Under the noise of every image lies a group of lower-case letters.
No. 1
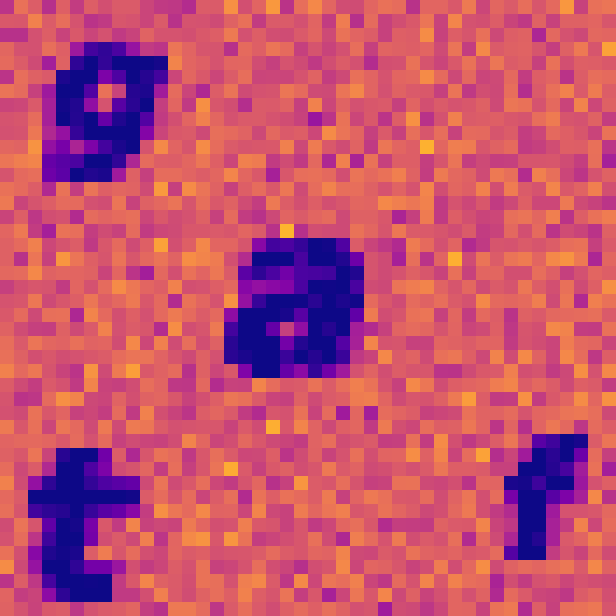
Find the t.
bottom left
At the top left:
g
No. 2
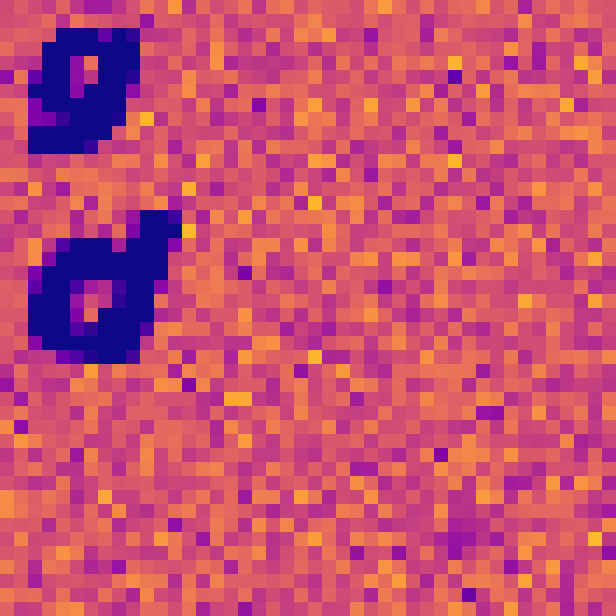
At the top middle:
nothing
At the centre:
nothing
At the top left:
g
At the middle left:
d
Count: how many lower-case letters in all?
2
